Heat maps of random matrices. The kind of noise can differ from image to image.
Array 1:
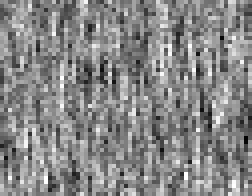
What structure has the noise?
streaked along the columns
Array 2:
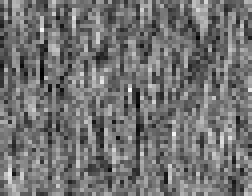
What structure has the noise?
streaked along the columns
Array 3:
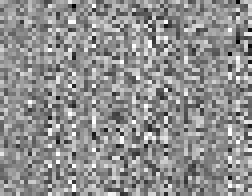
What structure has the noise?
columns of uneven size
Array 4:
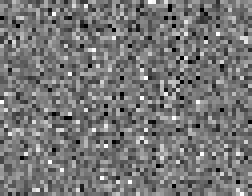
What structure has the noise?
heavy tails
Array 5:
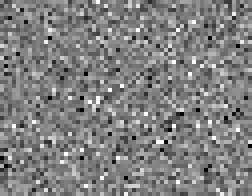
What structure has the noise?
heavy tails
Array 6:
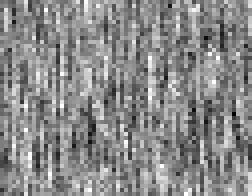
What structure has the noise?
streaked along the columns
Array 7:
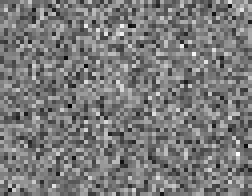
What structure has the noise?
independent entries
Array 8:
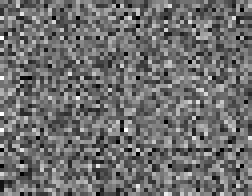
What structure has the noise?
low rank plus noise
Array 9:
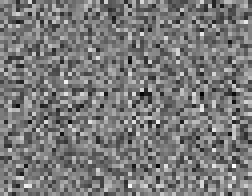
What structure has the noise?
low rank plus noise
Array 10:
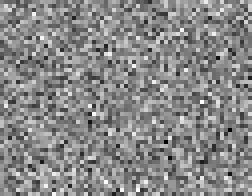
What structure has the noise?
independent entries
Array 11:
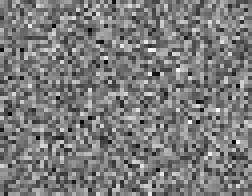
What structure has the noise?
independent entries
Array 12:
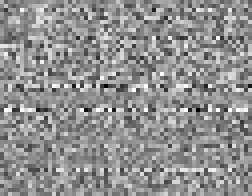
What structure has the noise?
rows of uneven size
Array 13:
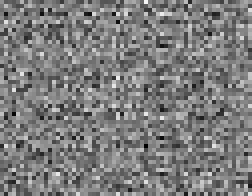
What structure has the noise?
low rank plus noise
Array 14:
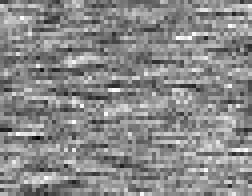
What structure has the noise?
streaked along the rows
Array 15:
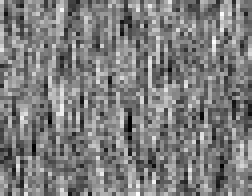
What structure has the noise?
streaked along the columns
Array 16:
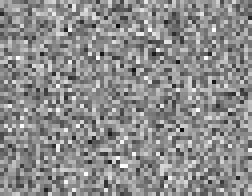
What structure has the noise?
independent entries
